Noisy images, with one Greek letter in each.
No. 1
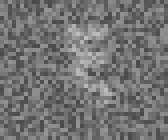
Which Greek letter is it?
xi
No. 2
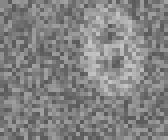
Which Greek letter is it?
theta
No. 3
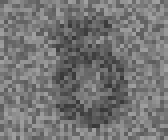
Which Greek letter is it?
delta
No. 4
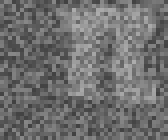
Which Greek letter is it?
pi
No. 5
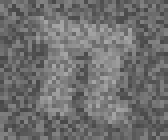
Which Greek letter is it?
pi
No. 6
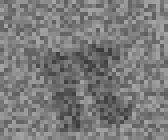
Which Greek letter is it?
pi
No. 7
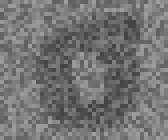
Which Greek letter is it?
sigma
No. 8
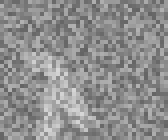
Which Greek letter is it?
lambda
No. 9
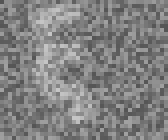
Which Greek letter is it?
xi
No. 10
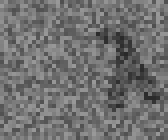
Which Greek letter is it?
lambda
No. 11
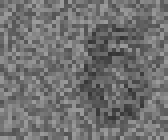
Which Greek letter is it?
delta
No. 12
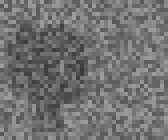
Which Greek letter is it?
phi
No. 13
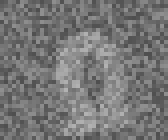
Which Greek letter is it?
omega
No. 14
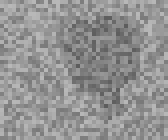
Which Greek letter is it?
phi
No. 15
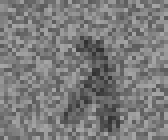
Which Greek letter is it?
lambda
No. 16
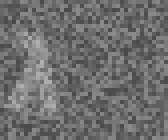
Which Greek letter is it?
lambda
